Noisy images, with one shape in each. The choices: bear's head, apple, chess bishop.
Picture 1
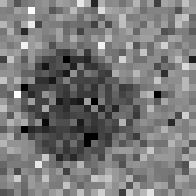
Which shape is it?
apple
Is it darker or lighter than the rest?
darker
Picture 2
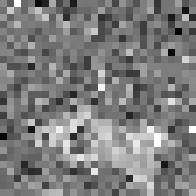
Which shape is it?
chess bishop
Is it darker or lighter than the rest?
lighter
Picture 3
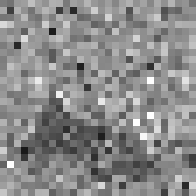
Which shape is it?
chess bishop
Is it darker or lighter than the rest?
darker
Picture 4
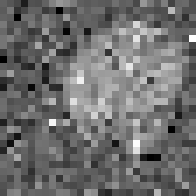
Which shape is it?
apple
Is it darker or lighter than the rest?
lighter
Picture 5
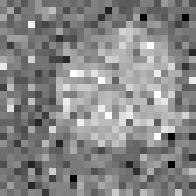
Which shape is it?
apple
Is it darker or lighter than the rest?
lighter
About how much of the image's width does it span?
two thirds
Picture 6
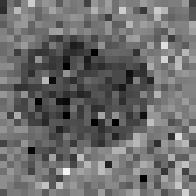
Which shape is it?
apple
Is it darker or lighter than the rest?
darker
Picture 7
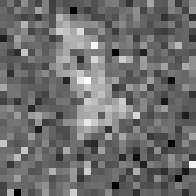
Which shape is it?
chess bishop
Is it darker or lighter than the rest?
lighter
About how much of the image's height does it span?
two thirds
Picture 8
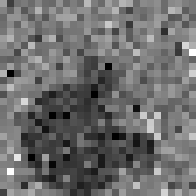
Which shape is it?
bear's head
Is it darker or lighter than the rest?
darker
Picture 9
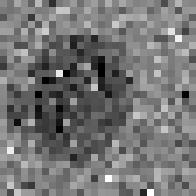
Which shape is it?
apple
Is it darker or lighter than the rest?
darker
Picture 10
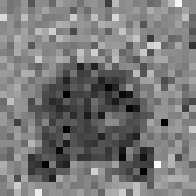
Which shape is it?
bear's head
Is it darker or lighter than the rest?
darker
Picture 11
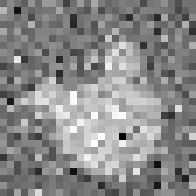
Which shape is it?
bear's head
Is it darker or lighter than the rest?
lighter
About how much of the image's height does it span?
two thirds
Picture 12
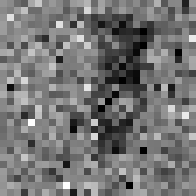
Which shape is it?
chess bishop
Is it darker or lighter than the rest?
darker
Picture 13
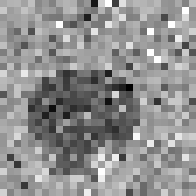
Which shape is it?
apple
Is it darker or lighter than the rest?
darker
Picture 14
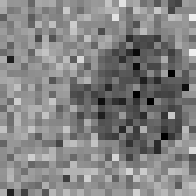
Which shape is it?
apple
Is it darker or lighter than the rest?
darker
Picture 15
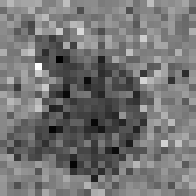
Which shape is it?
bear's head
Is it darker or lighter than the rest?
darker
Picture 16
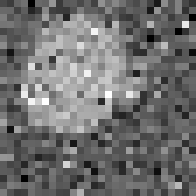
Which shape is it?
apple
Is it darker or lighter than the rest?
lighter
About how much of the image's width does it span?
two thirds
